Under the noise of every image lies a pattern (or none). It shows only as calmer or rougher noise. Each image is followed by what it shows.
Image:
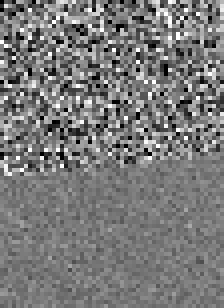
a sharp edge
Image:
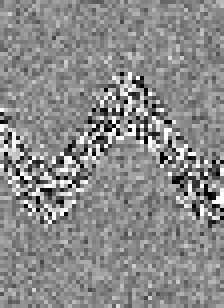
a wavy band
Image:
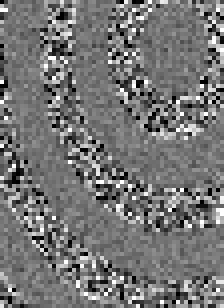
rings round one point
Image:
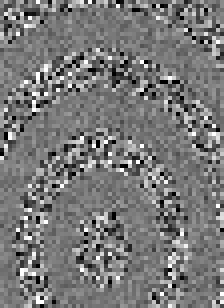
rings round one point
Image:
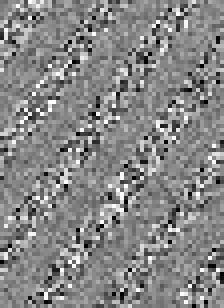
diagonal stripes
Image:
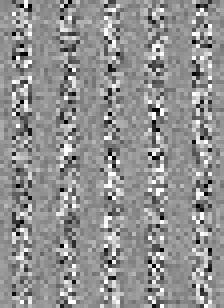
vertical stripes
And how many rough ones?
5
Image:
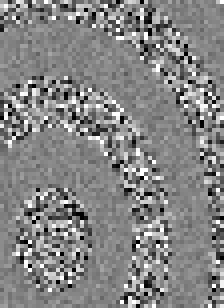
rings round one point
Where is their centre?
bottom left
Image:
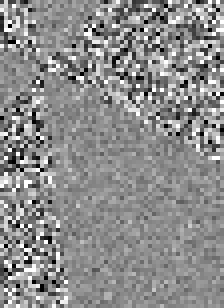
spokes from one point
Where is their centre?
top left
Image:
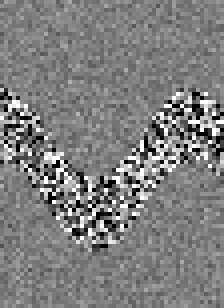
a wavy band
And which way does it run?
left to right
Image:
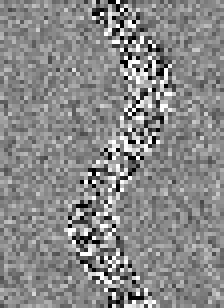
a wavy band
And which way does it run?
top to bottom
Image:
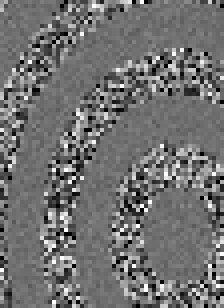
rings round one point
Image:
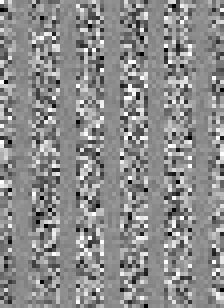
vertical stripes
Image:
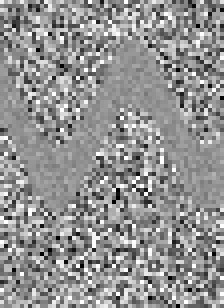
a wavy band
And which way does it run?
left to right
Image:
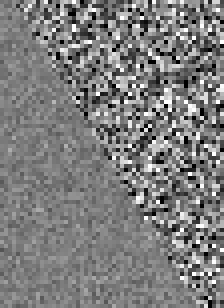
a sharp edge
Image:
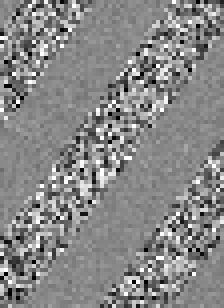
diagonal stripes
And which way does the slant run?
bottom left to top right
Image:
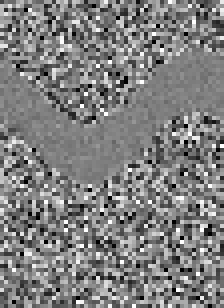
a wavy band
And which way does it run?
left to right
